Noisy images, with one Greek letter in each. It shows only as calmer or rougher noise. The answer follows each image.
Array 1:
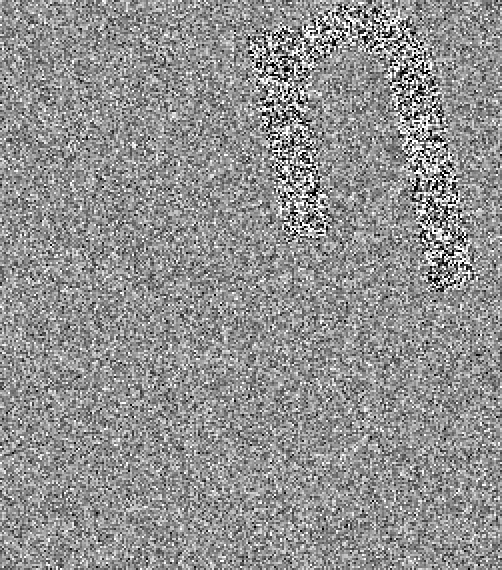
rough eta
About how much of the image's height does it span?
half
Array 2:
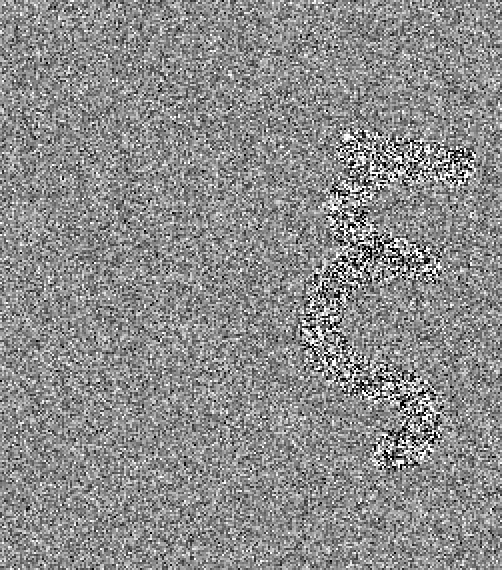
rough xi
